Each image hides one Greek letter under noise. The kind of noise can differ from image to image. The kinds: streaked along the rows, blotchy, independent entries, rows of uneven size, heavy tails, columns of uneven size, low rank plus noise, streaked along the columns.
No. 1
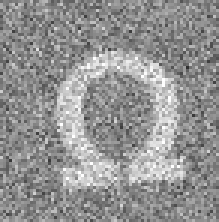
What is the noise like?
independent entries
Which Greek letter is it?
omega
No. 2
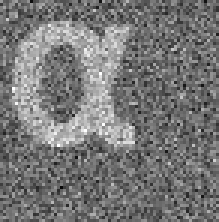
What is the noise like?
independent entries
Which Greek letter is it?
alpha
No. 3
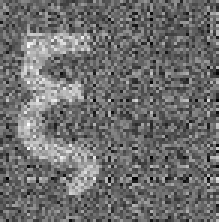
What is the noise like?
low rank plus noise
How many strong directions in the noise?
one
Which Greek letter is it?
xi
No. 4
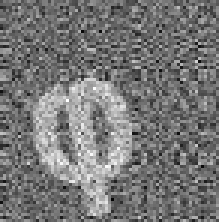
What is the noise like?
low rank plus noise
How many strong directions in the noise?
one
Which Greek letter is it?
phi
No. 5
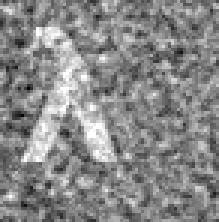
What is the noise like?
blotchy
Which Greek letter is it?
lambda
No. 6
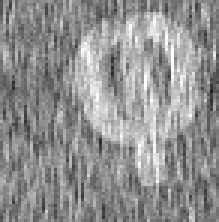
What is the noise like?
streaked along the columns
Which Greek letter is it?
phi
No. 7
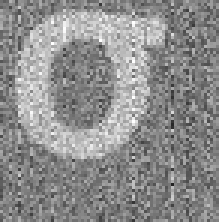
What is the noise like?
columns of uneven size
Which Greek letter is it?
sigma
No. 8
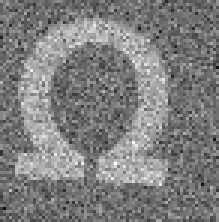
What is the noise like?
independent entries
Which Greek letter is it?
omega
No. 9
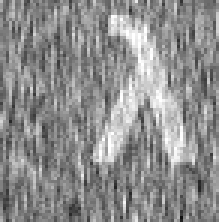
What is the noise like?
streaked along the columns
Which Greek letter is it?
lambda
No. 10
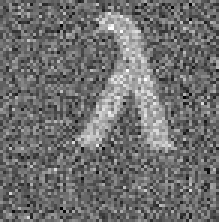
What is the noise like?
low rank plus noise
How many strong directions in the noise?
five to eight
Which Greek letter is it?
lambda
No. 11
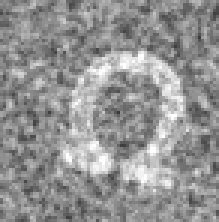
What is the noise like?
blotchy
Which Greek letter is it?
omega
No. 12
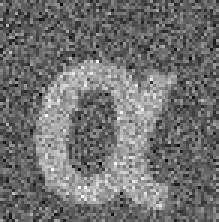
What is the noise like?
independent entries
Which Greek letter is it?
alpha
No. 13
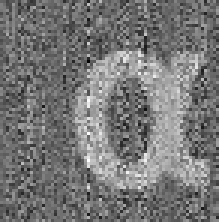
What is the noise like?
columns of uneven size
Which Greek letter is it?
alpha
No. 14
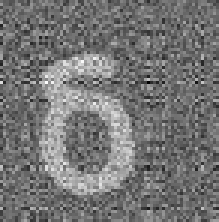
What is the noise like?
low rank plus noise
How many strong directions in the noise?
one
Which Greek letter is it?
delta
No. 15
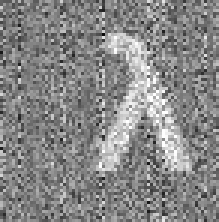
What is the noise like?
columns of uneven size
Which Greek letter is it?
lambda
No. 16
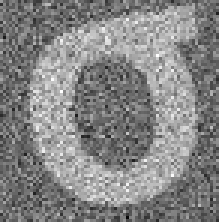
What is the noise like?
low rank plus noise
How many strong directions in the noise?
three or four
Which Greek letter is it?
sigma
